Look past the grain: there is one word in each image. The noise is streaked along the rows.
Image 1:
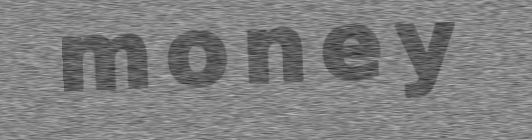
money
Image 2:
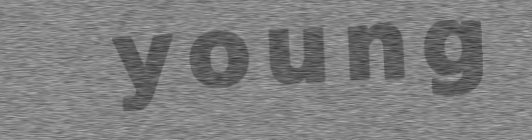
young
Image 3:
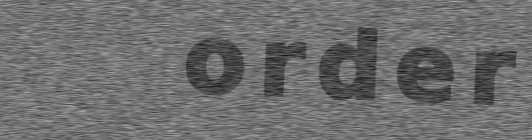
order
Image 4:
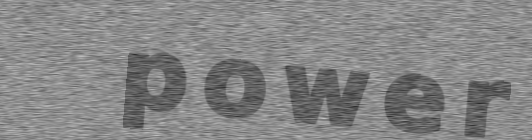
power
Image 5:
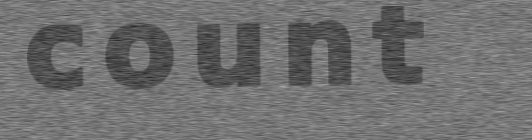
count
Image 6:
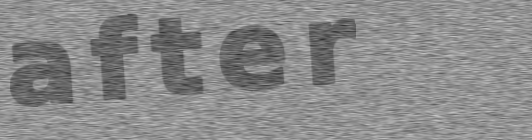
after
